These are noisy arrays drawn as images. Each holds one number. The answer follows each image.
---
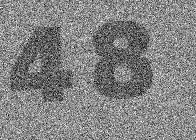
48
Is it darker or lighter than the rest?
darker
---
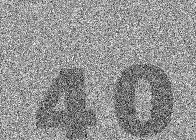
40
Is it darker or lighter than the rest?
darker
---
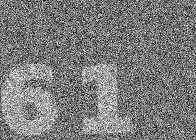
61
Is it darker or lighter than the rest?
lighter
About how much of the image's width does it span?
two thirds
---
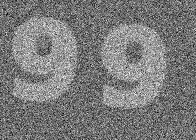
99
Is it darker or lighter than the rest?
lighter
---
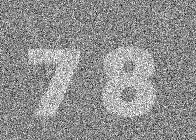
78
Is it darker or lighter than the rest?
lighter
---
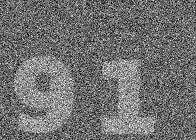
91
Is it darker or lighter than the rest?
lighter
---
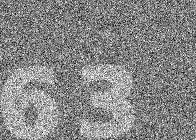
63
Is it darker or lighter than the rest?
lighter
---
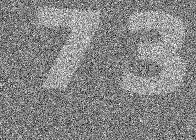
73
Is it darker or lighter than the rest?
lighter
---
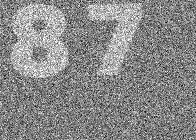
87
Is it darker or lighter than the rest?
lighter
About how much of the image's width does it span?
two thirds
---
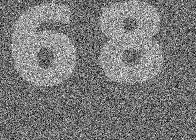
68
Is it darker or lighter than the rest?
lighter
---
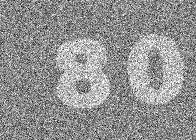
80
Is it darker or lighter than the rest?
lighter
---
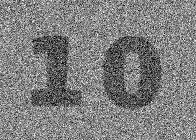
10
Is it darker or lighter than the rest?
darker
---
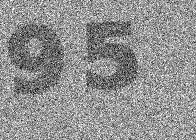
95
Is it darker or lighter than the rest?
darker
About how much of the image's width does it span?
two thirds
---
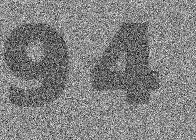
94
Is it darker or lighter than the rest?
darker
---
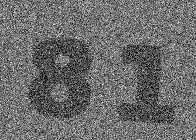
81
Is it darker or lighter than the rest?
darker
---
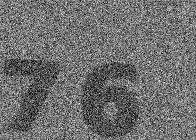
76
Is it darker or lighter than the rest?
darker
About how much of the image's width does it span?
two thirds
